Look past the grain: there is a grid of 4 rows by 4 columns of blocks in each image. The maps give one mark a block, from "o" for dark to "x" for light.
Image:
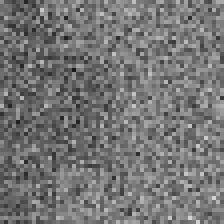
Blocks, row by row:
o x x x
o o x x
o o x x
o x x x
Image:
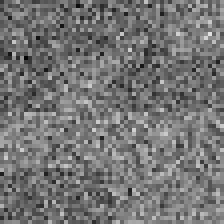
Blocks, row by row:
o o o x
o x o o
x x x x
o o x x
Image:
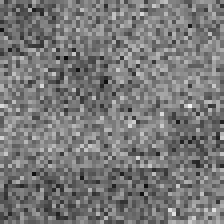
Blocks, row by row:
o x x x
x o x x
x x x o
o o o x
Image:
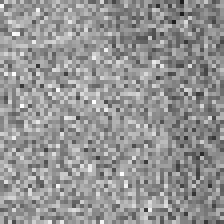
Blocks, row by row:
x x o o
x x x o
x x x o
x x x o
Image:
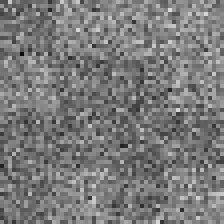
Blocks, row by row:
o x x x
x o o x
o o o o
o x o x
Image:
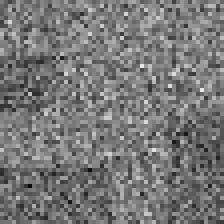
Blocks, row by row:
x x x x
o x x x
x x x o
o o x o
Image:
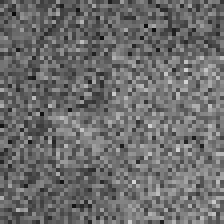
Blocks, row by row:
o o o o
o o x x
o x x x
o o x x
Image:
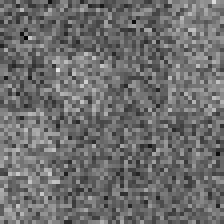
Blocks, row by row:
o o o x
o x o x
x o o o
x o o o
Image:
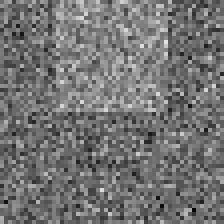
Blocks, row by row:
o x x o
o x x o
o o o o
o o o o
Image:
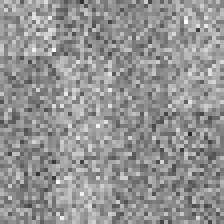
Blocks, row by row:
x o o x
o x o x
o x o o
o x o o
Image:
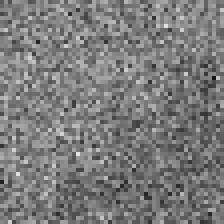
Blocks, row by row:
x x x x
x x x o
x x o o
x o o o
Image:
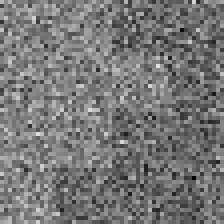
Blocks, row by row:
x x o o
x x x o
x x o o
x o o o
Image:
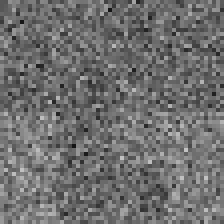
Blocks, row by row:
o o o o
o o o o
x o x x
x o o x
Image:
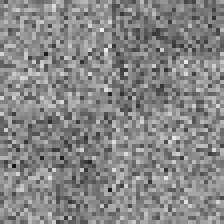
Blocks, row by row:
x x o o
x x o x
o o x x
x o x x
